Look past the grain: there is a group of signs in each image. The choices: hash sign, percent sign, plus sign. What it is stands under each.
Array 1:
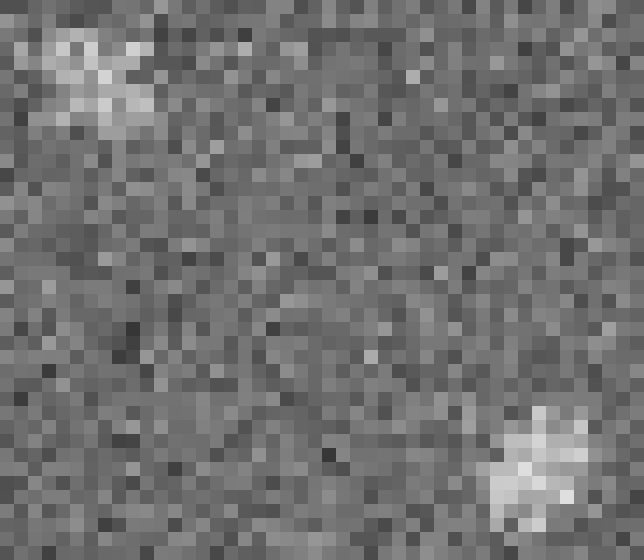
top left: light percent sign; bottom right: light hash sign
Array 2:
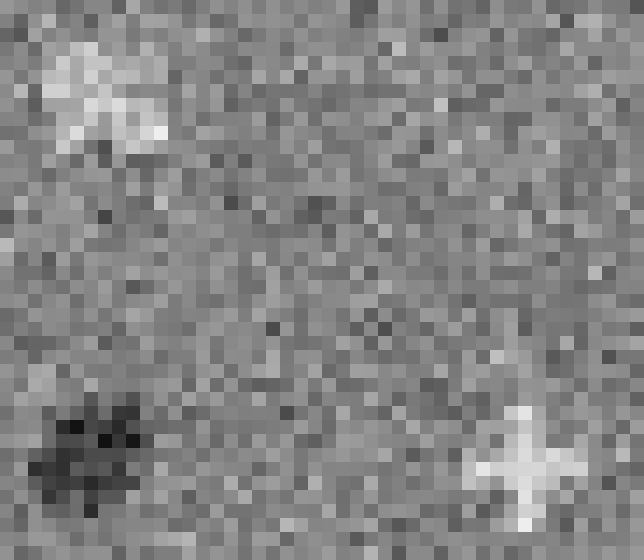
top left: light percent sign; bottom left: dark hash sign; bottom right: light plus sign
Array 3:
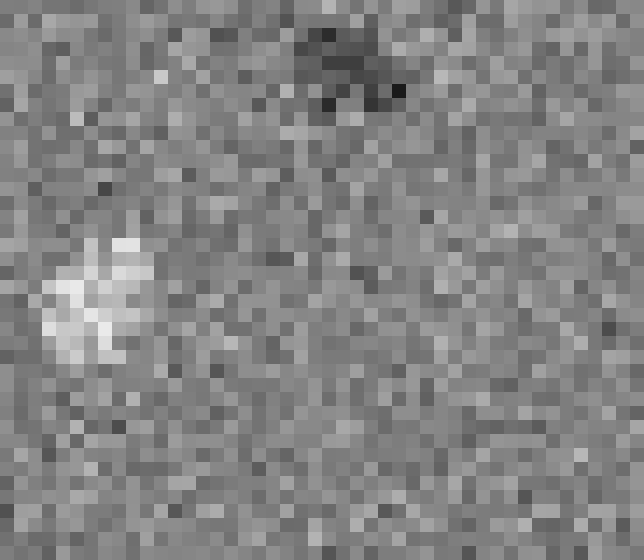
top middle: dark percent sign; middle left: light hash sign
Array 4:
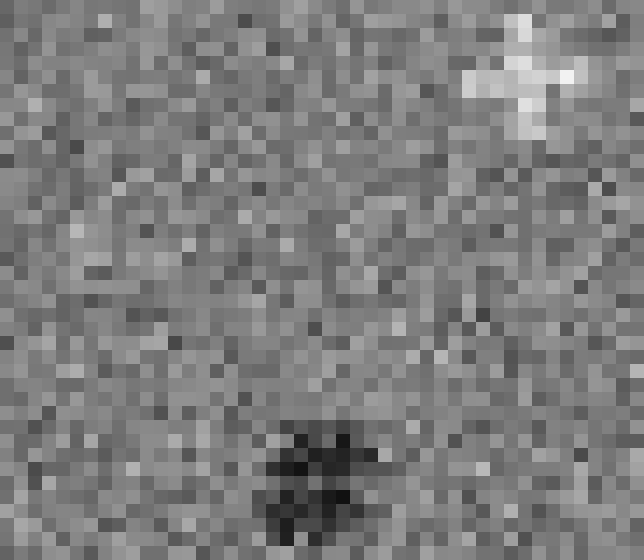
top right: light plus sign; bottom middle: dark hash sign
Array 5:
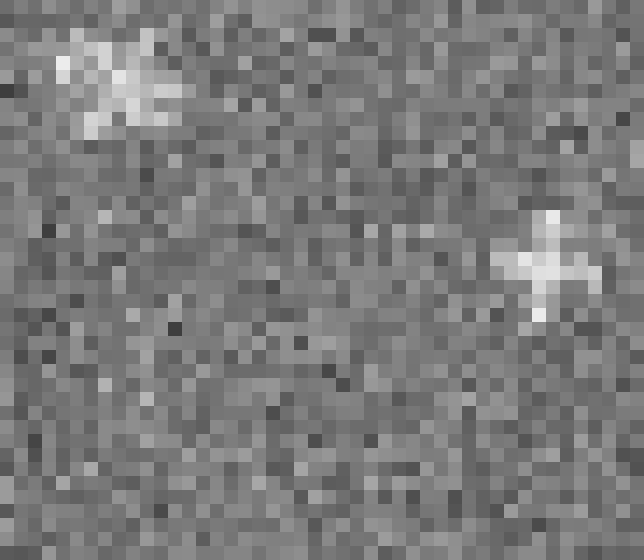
top left: light percent sign; middle right: light plus sign
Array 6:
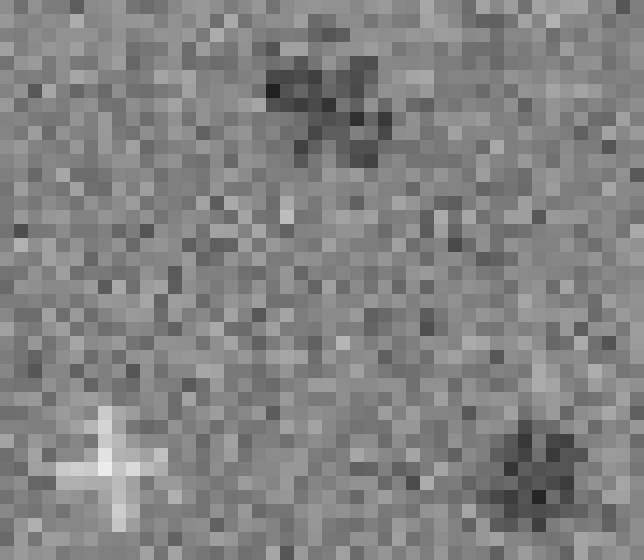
top middle: dark percent sign; bottom left: light plus sign; bottom right: dark hash sign
